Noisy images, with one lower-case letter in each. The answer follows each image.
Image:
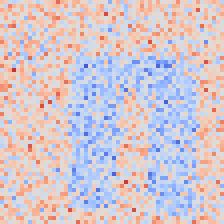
blue n
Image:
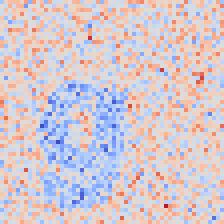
blue g
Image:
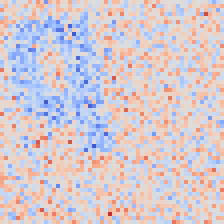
blue q
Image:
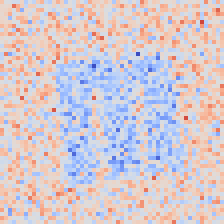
blue m
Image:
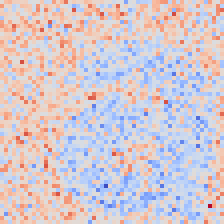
blue a
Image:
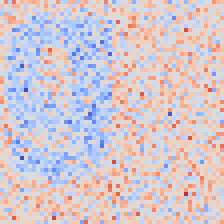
blue g
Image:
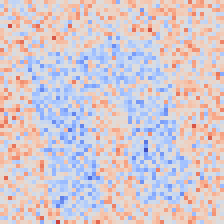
blue n
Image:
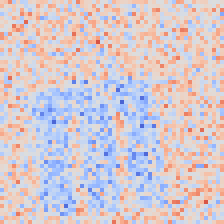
blue m
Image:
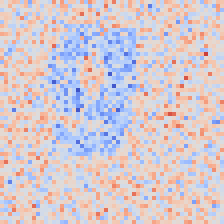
blue g
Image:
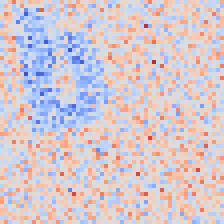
blue b
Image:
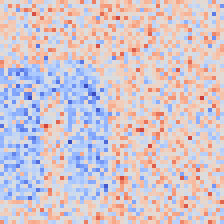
blue n
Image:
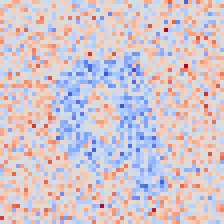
blue q
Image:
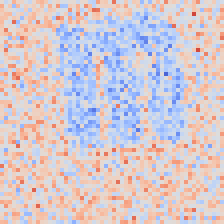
blue m
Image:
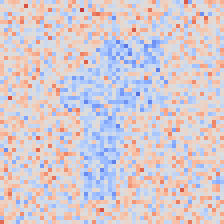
blue f
